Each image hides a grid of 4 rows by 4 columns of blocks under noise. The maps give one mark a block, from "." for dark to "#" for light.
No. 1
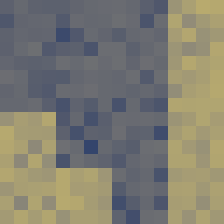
. . . #
. . . #
# . . #
# # . #
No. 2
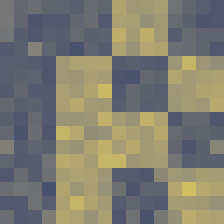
. . # .
. # . #
. # # .
. # . #
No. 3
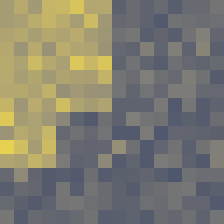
# # . .
# # . .
# . . .
. . . .
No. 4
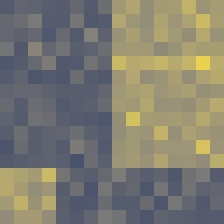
. . # #
. . # #
. . # #
# . . .
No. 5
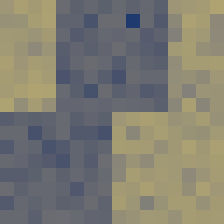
# . . #
# . . #
. . # #
. . # #
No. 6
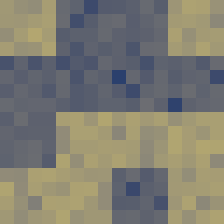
# . . #
. . . .
. # # #
# # . #
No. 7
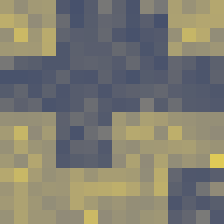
# . . #
. . . .
# . # #
# # # .
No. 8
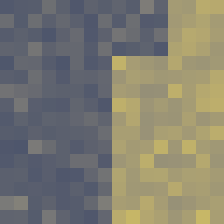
. . . #
. . # #
. . # #
. . # #
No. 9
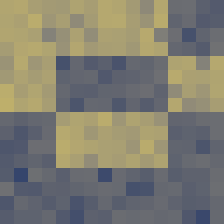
# # # .
# . . #
. # # .
. . . .
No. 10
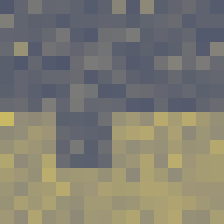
. . . .
. . . .
# . # #
# # # #
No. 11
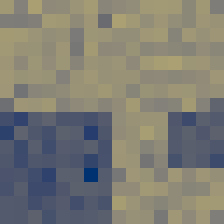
# # # #
# # # #
. . # .
. . # #
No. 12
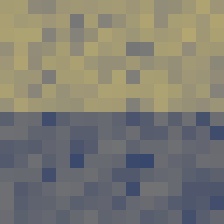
# # # #
# # # #
. . . .
. . . .
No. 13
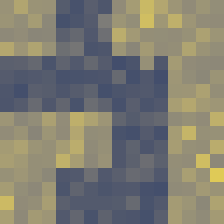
# . # #
. . . #
# # . #
# . . #
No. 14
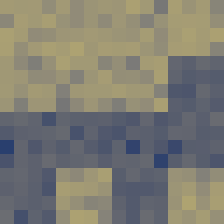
# # # #
# # # .
. . . .
. # . #
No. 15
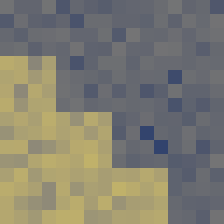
. . . .
# . . .
# # . .
# # # .
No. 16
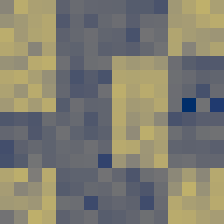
# . . #
# . # .
. . # .
# . . #
